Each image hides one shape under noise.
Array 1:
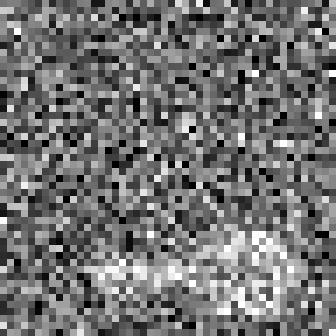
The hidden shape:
lollipop
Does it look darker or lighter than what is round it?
lighter
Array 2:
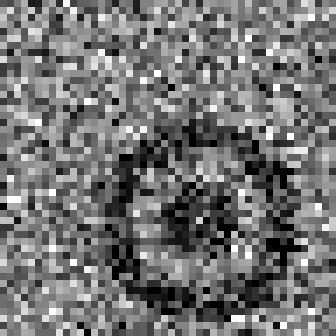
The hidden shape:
bullseye
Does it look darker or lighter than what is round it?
darker
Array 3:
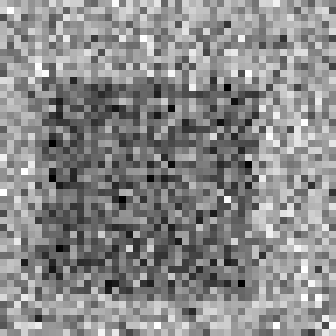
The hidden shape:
square
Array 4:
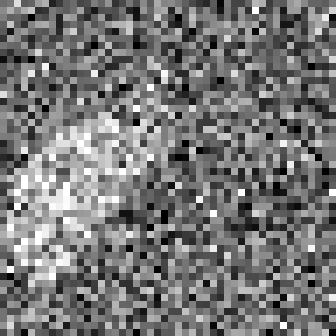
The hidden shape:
half disc
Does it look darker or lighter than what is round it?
lighter
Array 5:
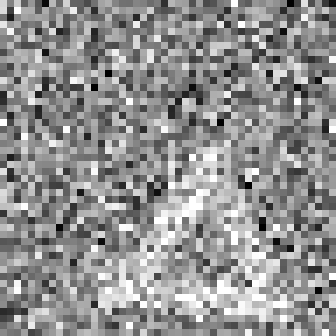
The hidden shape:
triangle frame
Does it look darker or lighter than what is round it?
lighter
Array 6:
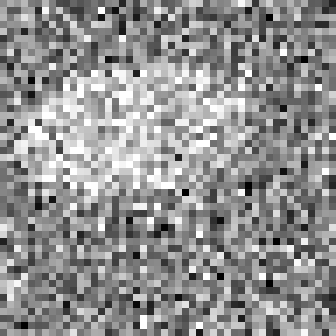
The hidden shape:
ellipse
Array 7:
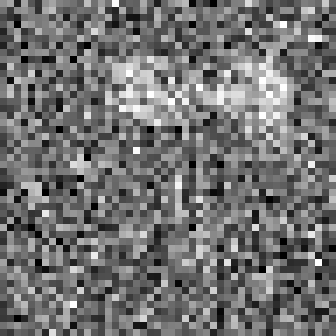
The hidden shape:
dumbbell
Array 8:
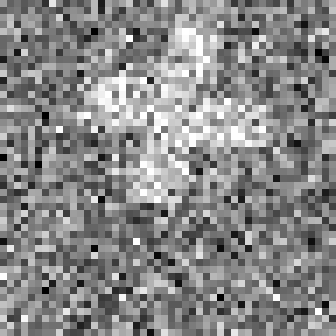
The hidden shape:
cross
